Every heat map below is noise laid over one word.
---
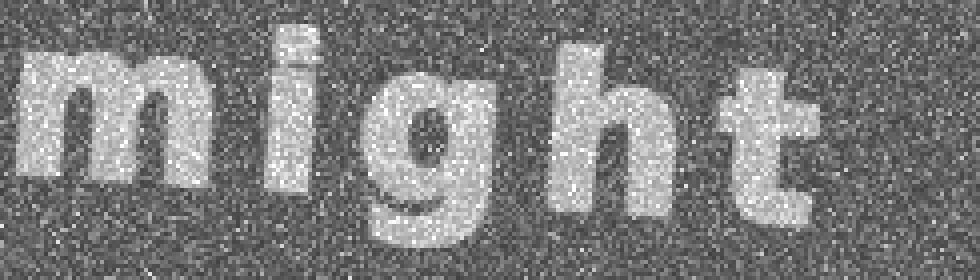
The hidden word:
might
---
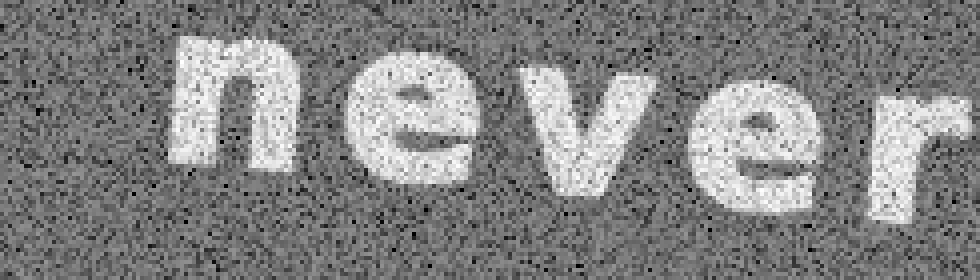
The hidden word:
never
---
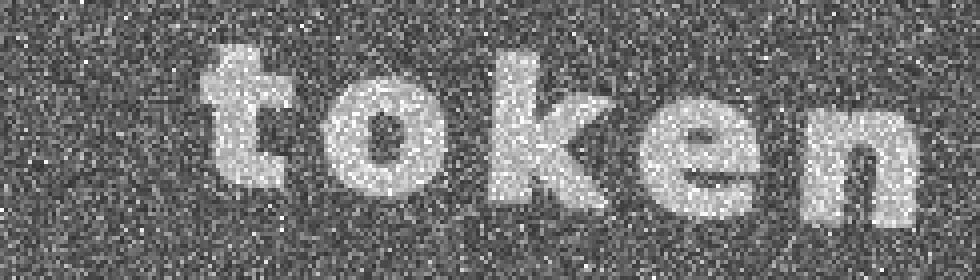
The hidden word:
token
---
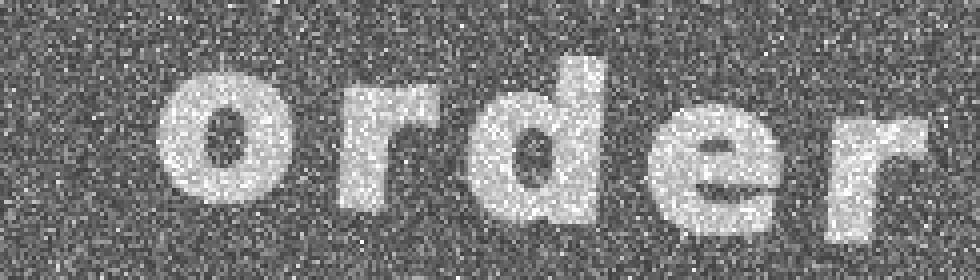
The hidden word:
order
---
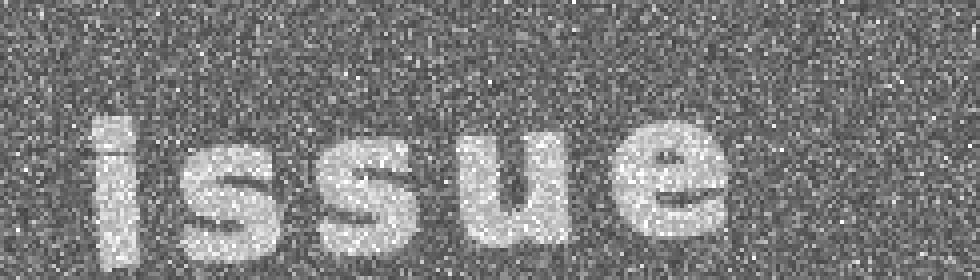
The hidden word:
issue
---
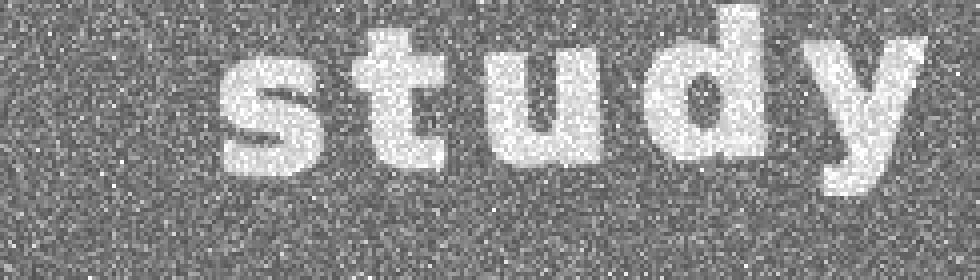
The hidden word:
study
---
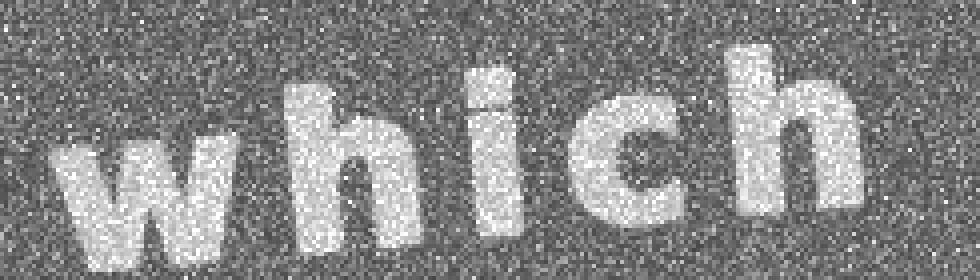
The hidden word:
which
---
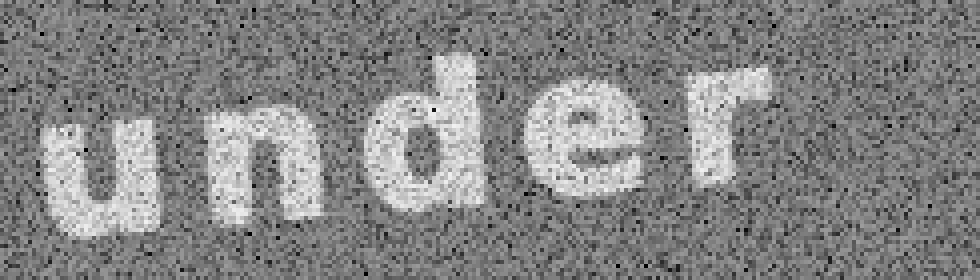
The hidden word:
under
